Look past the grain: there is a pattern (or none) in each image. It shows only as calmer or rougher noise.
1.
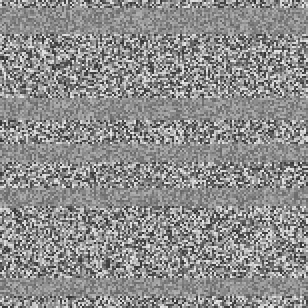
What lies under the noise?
bands of rows
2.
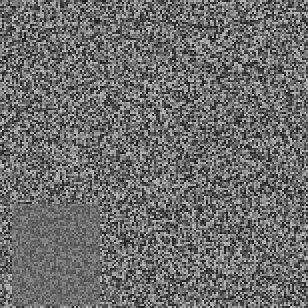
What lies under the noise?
one block
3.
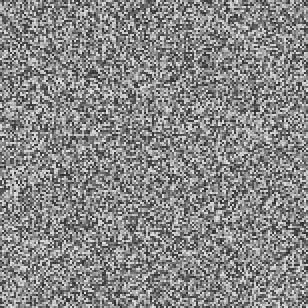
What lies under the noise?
only noise
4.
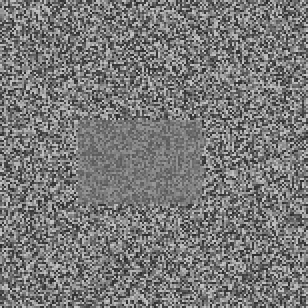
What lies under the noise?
one block
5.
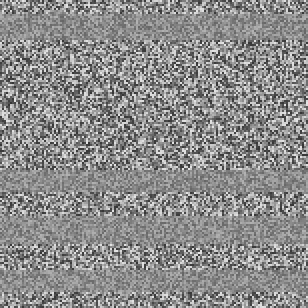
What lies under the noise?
bands of rows
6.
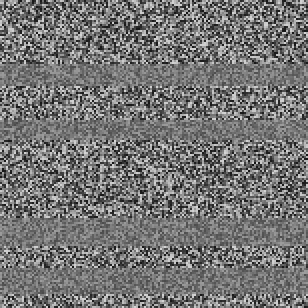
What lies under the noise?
bands of rows
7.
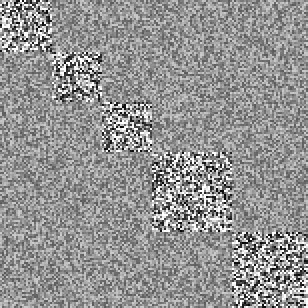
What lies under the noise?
blocks along the diagonal
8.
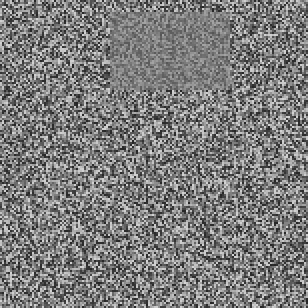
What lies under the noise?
one block
